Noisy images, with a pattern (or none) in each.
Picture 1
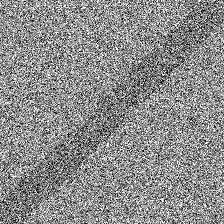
a diagonal band
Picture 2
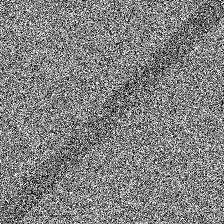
a diagonal band
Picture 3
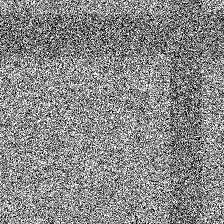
bands of rows crossing bands of columns
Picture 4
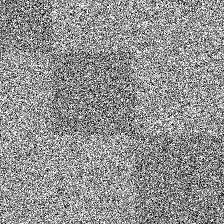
blocks along the diagonal
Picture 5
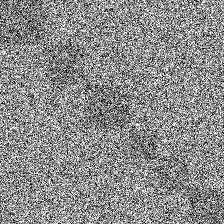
blocks along the diagonal
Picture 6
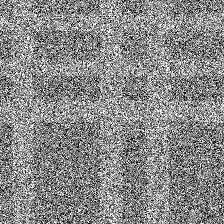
bands of rows crossing bands of columns
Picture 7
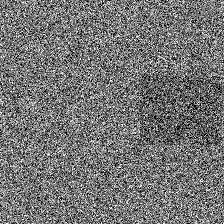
one block
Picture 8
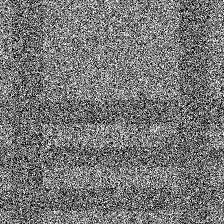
bands of rows crossing bands of columns
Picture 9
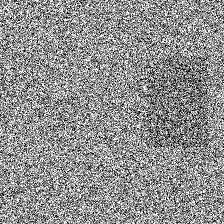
one block
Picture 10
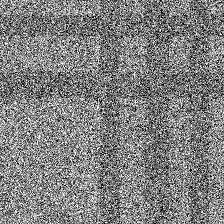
bands of rows crossing bands of columns
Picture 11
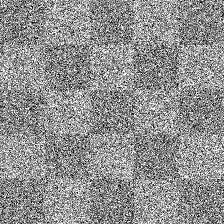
a checkerboard
